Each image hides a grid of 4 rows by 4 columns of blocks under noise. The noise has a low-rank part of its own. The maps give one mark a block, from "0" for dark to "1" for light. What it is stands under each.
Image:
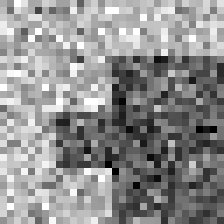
1111
1100
1000
1100
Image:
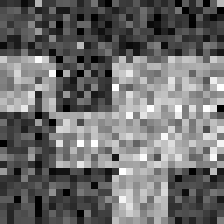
0000
1011
0111
0010
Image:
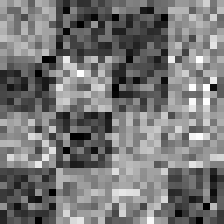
1001
0101
1011
0110
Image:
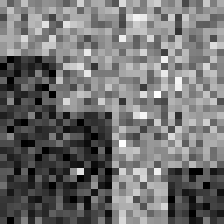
1111
0111
0011
0010
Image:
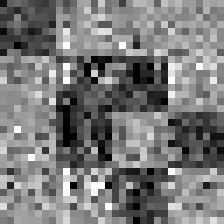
0111
1001
1010
1101
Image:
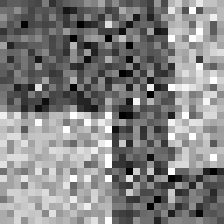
0001
0001
1101
1100
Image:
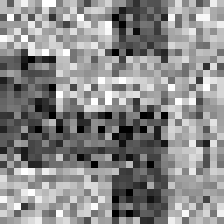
1101
0111
0001
1101
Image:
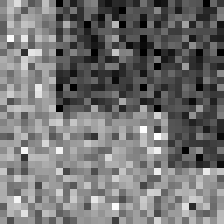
1000
1000
1110
1111
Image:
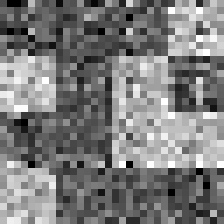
0001
1010
0011
1000
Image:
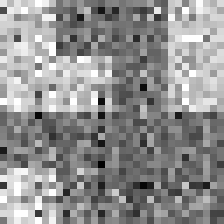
1001
1101
0000
1000
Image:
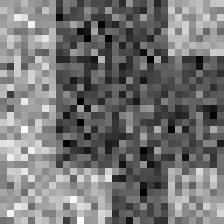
1001
1000
1000
1101
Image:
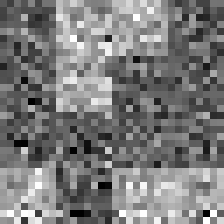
0110
0100
0000
1011
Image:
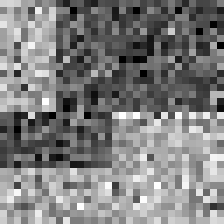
1000
1000
0011
1111
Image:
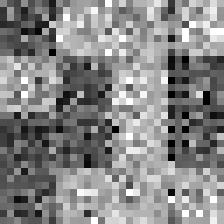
0111
1010
0010
0111
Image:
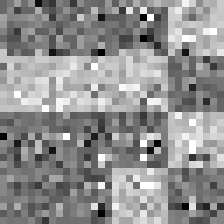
0001
1110
0001
0010
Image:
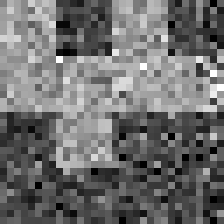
1010
1111
0100
0000
